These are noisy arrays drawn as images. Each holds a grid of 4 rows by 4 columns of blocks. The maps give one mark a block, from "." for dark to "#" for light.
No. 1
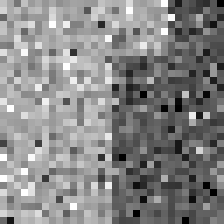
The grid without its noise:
# # # .
# # . .
# # . .
# # . .
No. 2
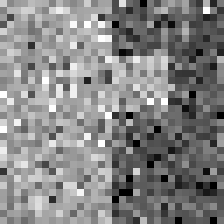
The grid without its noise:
# # . .
# # # .
# # . .
# # . .
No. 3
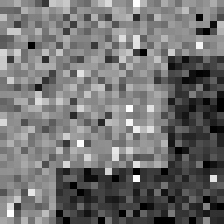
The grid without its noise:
# # # #
# # # .
# # # .
# . . .
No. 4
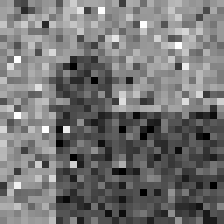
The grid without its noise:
# # # #
# . # #
# . . .
# . . .
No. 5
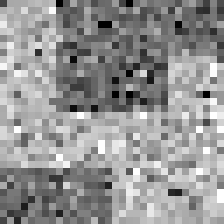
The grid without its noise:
# . . .
# . . #
# # # #
. . # #
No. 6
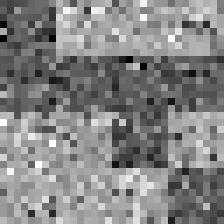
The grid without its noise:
. # # #
. . . .
# # . #
# # # .
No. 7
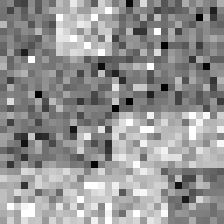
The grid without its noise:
. # . .
. . . .
. . # #
# # # .
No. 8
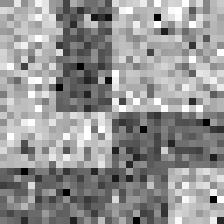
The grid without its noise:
# . # #
# . # #
# # . .
. . . #
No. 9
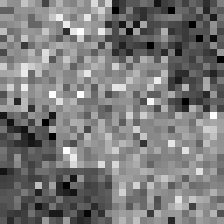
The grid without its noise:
# # . .
# # # .
. # # #
. . # #
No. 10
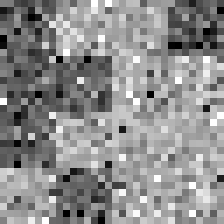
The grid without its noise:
. # # .
. . # #
. # # #
# . # #
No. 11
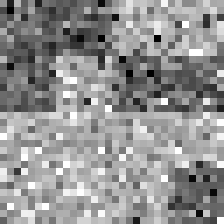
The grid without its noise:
. . # #
. # . .
# # # #
# # # .
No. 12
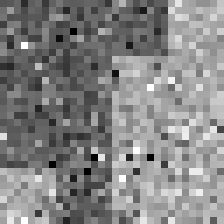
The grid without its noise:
. . . #
. . # #
. . # #
# . # #
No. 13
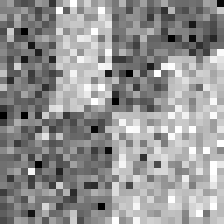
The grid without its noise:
. # . .
. # . #
. . # #
. . # #
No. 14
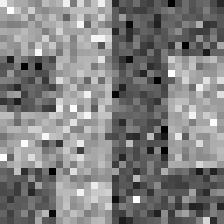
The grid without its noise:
# # . .
. # . #
# # . #
. # . .
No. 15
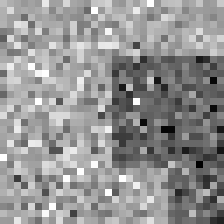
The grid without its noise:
# # # #
# # . .
# # . .
# # # .
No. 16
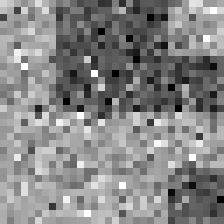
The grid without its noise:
# . . #
# . . .
# # # #
# # # .
